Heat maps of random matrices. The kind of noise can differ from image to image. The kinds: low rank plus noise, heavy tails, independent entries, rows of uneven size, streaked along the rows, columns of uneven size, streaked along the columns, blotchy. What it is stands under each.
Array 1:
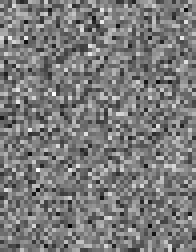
independent entries
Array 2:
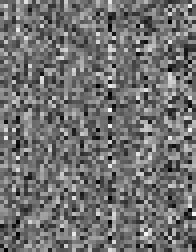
columns of uneven size
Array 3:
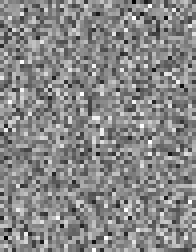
independent entries
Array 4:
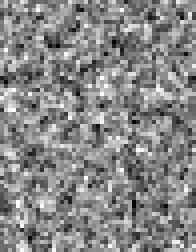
blotchy
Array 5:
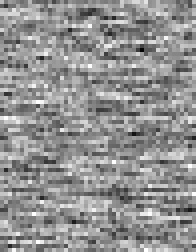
streaked along the rows
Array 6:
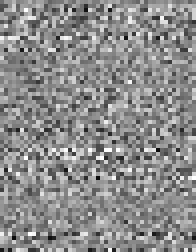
rows of uneven size
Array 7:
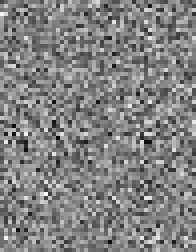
low rank plus noise
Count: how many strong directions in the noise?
one
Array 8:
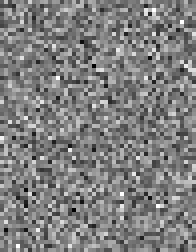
independent entries
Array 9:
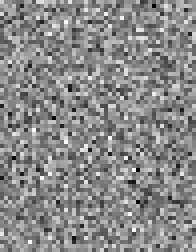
independent entries
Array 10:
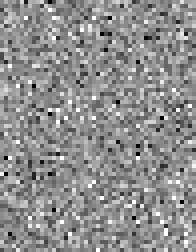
heavy tails
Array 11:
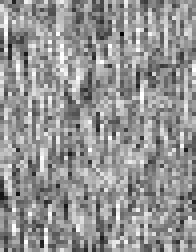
streaked along the columns
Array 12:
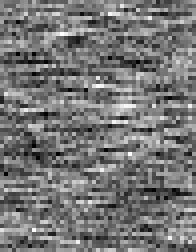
streaked along the rows
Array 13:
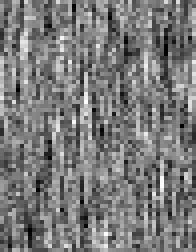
streaked along the columns
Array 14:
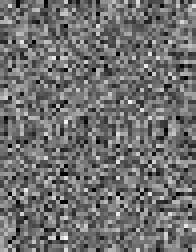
low rank plus noise
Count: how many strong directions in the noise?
three or four
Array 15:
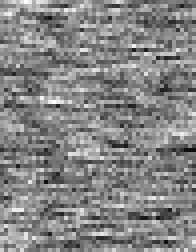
streaked along the rows
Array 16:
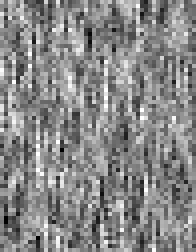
streaked along the columns
